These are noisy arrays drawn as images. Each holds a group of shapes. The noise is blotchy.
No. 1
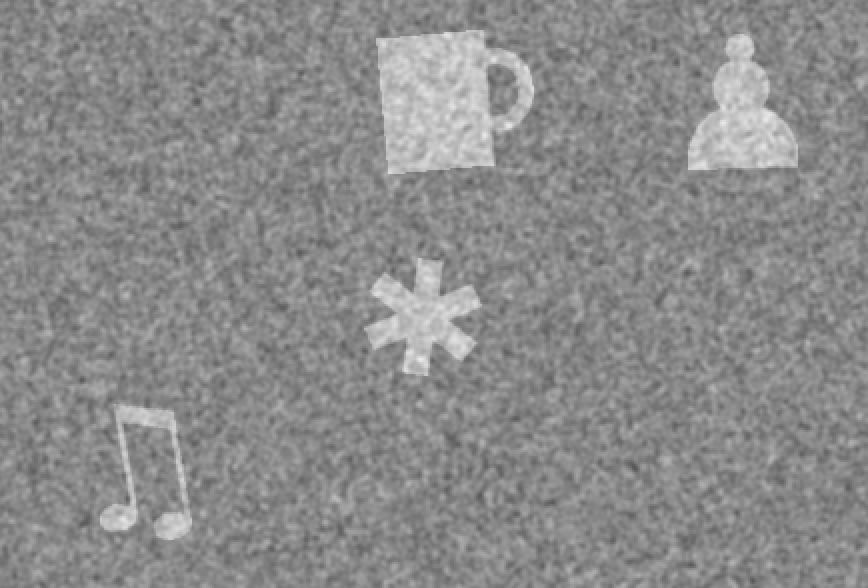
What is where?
top middle: cup; top right: chess pawn; centre: asterisk; bottom left: pair of musical notes
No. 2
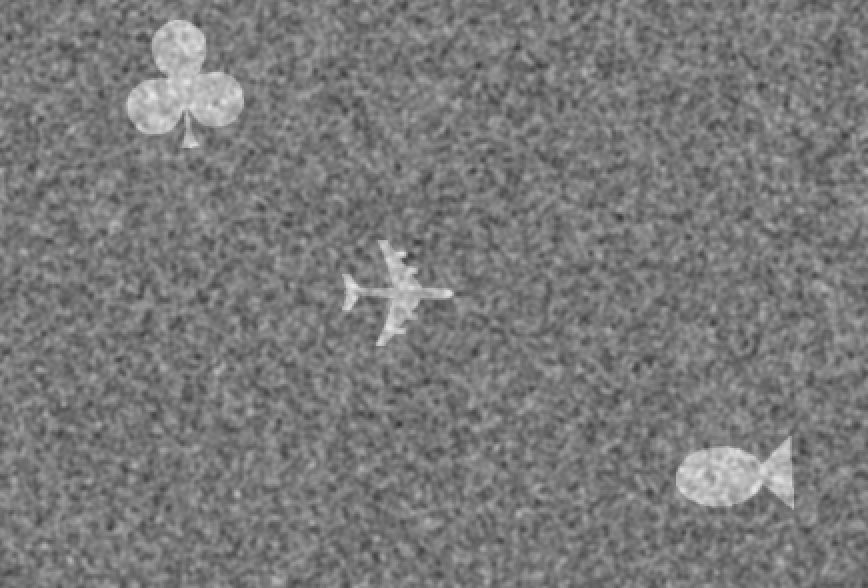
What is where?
top left: club; centre: airplane; bottom right: fish
